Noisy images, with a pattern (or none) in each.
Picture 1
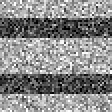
horizontal stripes
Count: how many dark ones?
2
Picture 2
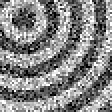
rings round one point
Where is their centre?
top left
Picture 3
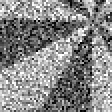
spokes from one point
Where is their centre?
top right
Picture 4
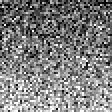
a smooth slope
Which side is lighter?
bottom
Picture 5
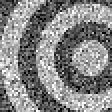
rings round one point
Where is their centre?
middle right
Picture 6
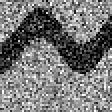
a wavy band
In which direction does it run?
left to right
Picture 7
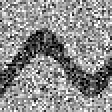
a wavy band
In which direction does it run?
left to right
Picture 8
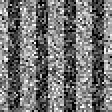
vertical stripes
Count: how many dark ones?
4
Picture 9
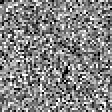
only noise
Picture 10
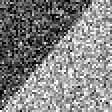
a sharp edge
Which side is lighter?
bottom right
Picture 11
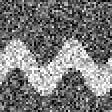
a wavy band
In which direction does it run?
left to right
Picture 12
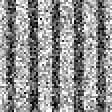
vertical stripes
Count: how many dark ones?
5
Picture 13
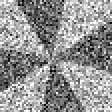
spokes from one point
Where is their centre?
centre
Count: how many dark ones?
4
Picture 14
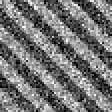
diagonal stripes
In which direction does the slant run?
top left to bottom right
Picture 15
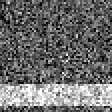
one horizontal stripe
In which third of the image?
bottom
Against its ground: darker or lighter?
lighter
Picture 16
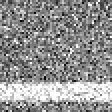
one horizontal stripe
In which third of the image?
bottom
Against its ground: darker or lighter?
lighter
